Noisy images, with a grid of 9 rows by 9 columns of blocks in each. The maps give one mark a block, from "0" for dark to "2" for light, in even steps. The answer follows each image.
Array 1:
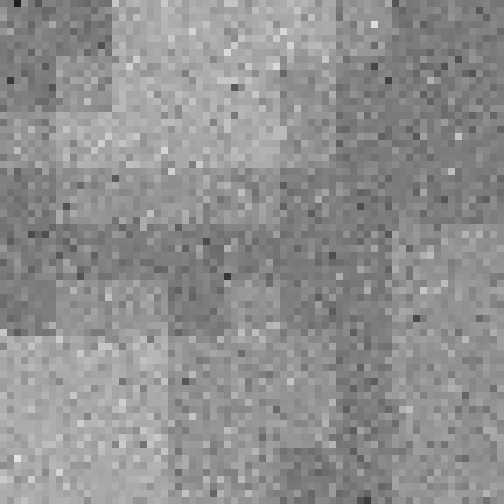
0 0 2 2 2 2 1 0 0
0 1 2 2 2 1 0 0 0
1 2 2 2 2 1 0 0 0
0 1 1 1 1 0 0 0 0
0 0 0 0 0 0 0 1 1
0 1 1 0 1 0 0 1 1
2 2 2 1 1 1 0 1 1
2 2 2 1 1 1 0 1 1
2 2 2 1 1 0 0 1 1
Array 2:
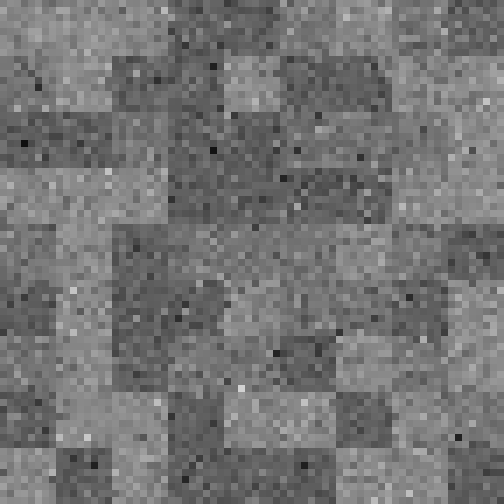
2 2 2 0 0 1 2 1 0
1 2 0 0 2 0 0 2 2
0 0 1 0 0 1 1 1 2
2 2 2 0 0 0 0 2 2
1 2 0 1 1 1 2 1 0
0 2 0 0 2 1 1 0 2
1 2 0 1 1 0 2 1 2
0 2 2 0 2 2 0 2 1
2 0 2 0 0 0 2 2 0
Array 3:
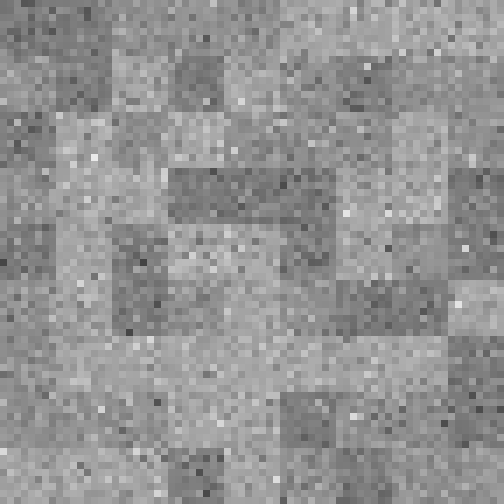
0 0 1 1 1 2 2 2 2
1 0 2 0 2 1 0 1 1
0 2 1 2 1 1 1 2 1
1 2 2 0 0 0 2 2 0
0 2 0 2 2 0 2 1 0
1 2 0 1 2 1 0 0 2
1 2 2 2 2 2 2 2 0
1 1 1 2 2 0 1 1 0
2 2 2 0 2 1 0 1 1
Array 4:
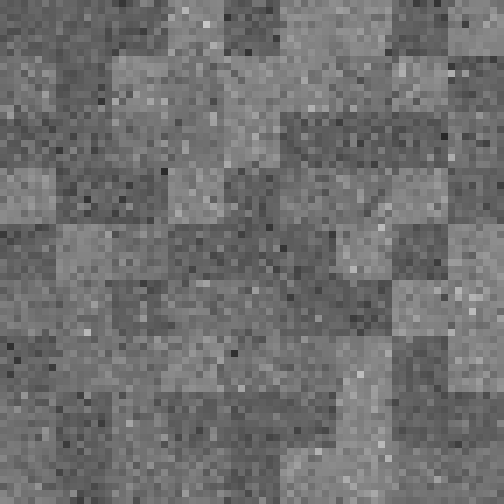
0 0 0 2 0 2 2 0 2
1 0 2 1 2 2 1 2 0
0 0 1 1 2 0 0 0 1
2 0 0 2 0 1 1 2 0
0 2 1 0 0 0 2 0 2
1 1 0 1 1 0 0 2 2
0 1 1 2 1 1 2 0 2
1 0 1 0 0 0 2 0 0
1 0 1 1 0 2 2 1 1
